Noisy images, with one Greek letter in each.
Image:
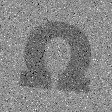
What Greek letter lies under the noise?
omega
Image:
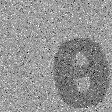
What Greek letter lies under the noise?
theta
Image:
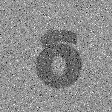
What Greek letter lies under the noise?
delta
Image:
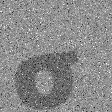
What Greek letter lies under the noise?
sigma
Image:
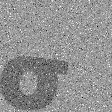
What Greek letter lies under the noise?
sigma
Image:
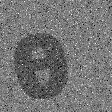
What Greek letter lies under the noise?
theta
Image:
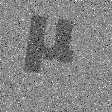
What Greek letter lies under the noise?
mu
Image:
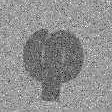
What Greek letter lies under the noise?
phi
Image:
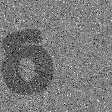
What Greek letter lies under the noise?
delta
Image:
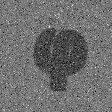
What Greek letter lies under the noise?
phi
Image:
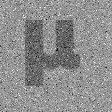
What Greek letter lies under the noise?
mu
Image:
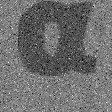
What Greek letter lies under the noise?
alpha
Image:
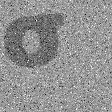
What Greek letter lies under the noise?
sigma
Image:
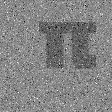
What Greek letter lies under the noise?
pi
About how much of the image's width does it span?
half
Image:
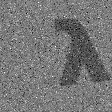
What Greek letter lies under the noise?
lambda
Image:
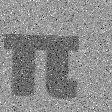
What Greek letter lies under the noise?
pi
